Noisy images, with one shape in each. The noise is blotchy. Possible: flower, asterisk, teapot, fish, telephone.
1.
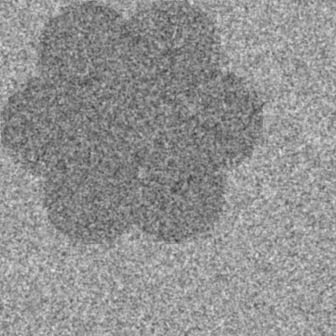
dark flower
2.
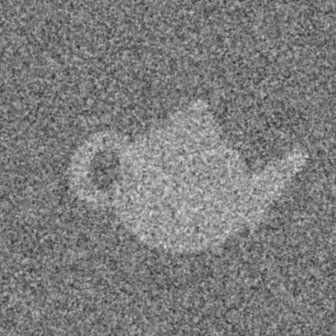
light teapot
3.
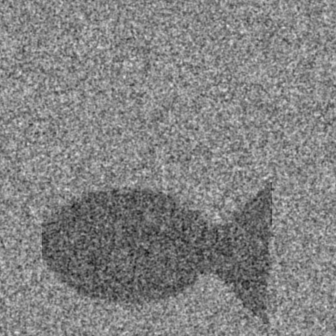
dark fish
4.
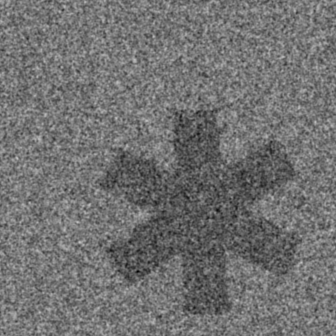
dark asterisk
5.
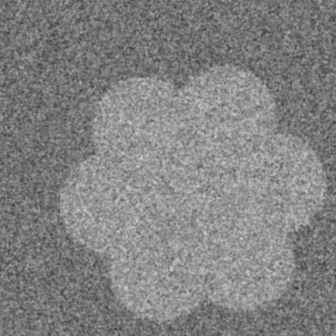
light flower
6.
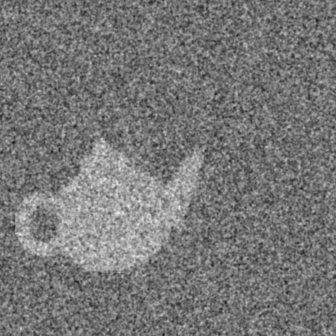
light teapot
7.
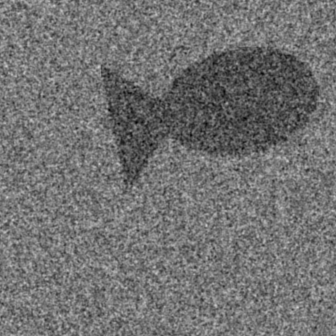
dark fish
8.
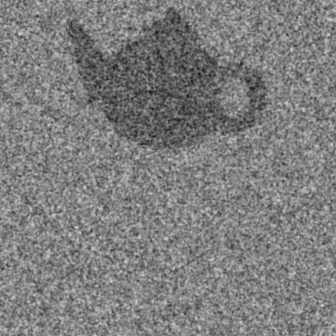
dark teapot
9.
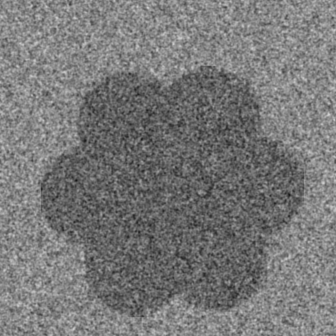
dark flower
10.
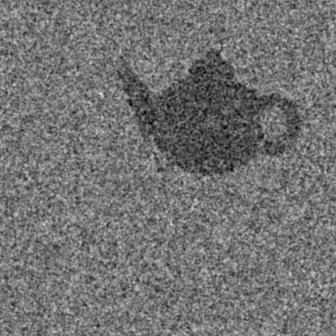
dark teapot
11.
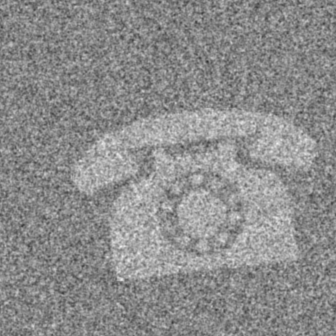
light telephone
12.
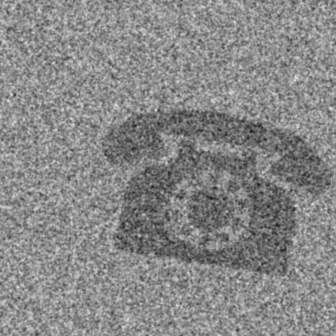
dark telephone
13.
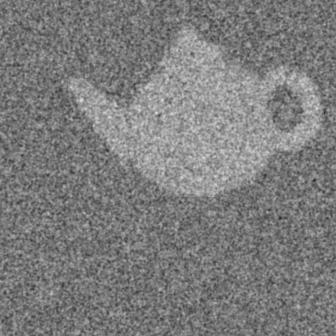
light teapot
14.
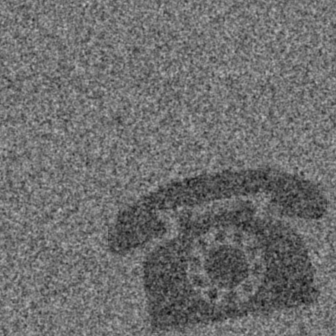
dark telephone
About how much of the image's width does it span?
two thirds
